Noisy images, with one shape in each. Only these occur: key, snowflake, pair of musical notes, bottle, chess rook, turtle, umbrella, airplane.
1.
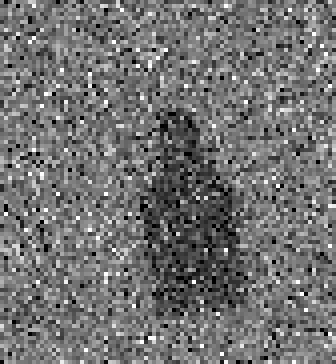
bottle
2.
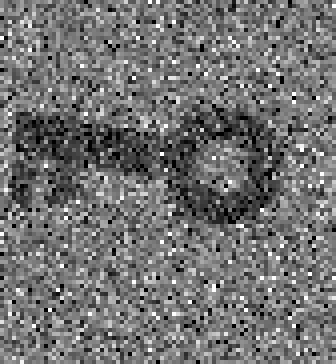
key
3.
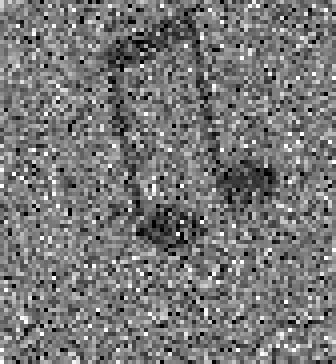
pair of musical notes
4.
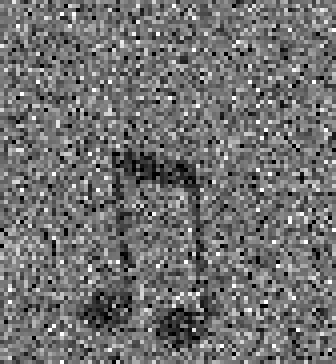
pair of musical notes
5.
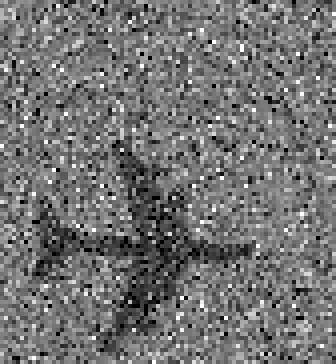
airplane
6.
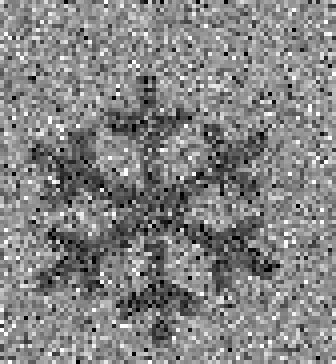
snowflake
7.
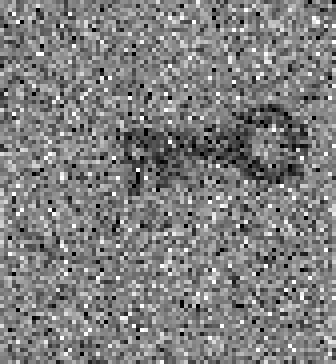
key
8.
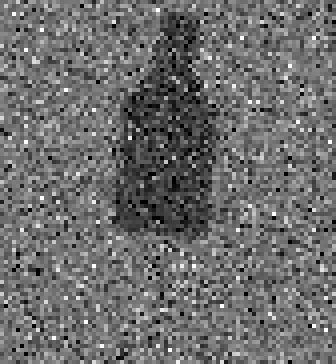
bottle
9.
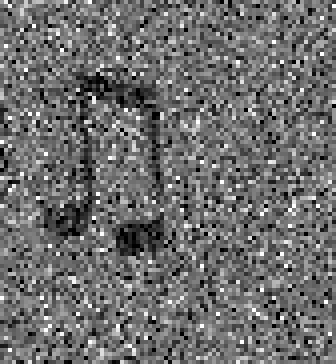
pair of musical notes
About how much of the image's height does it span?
half
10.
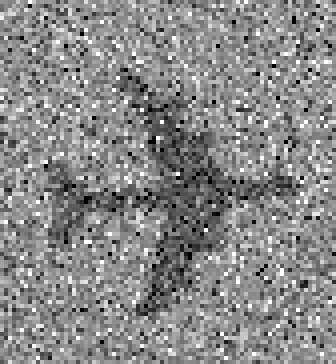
airplane
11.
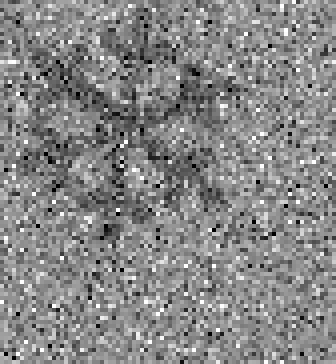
snowflake
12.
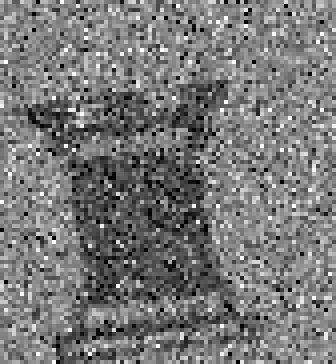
chess rook
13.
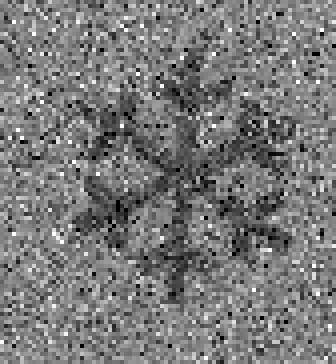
snowflake
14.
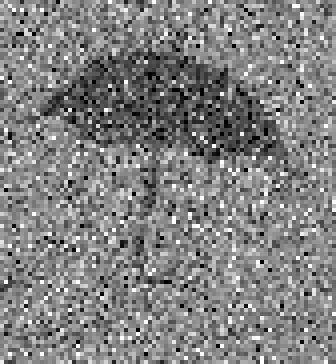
umbrella
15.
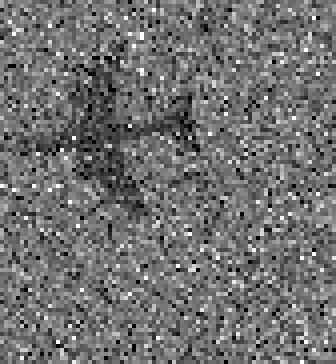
airplane
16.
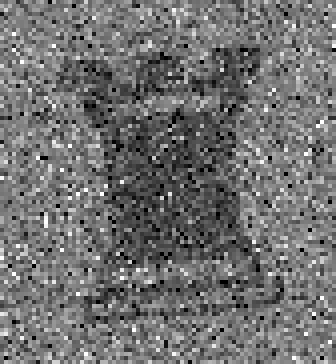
chess rook
